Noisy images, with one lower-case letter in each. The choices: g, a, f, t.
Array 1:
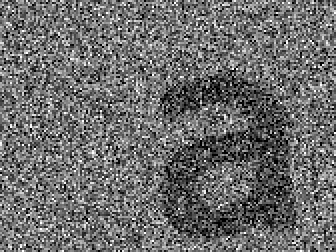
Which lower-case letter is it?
a
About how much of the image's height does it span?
two thirds
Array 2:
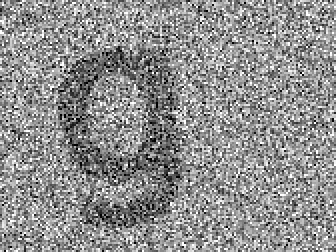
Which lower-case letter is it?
g
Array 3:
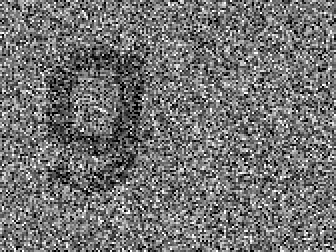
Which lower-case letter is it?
g
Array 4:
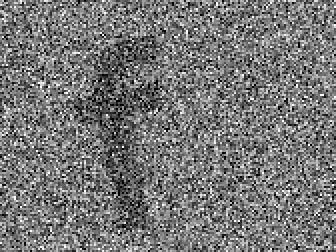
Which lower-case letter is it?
f
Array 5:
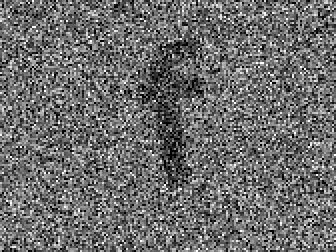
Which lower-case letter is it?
f
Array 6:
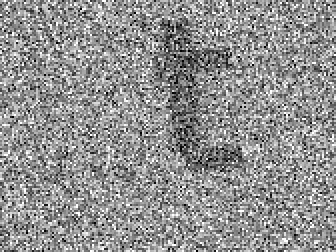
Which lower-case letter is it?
t
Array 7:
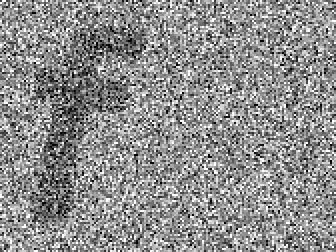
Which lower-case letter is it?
f
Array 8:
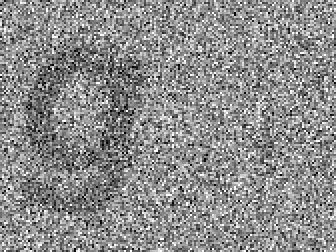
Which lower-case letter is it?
g
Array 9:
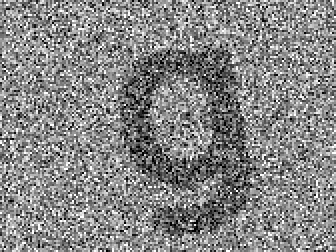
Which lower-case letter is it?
g
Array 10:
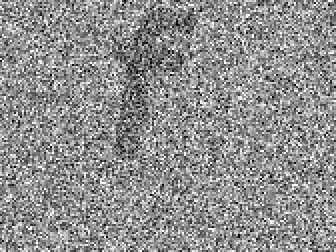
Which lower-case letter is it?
f
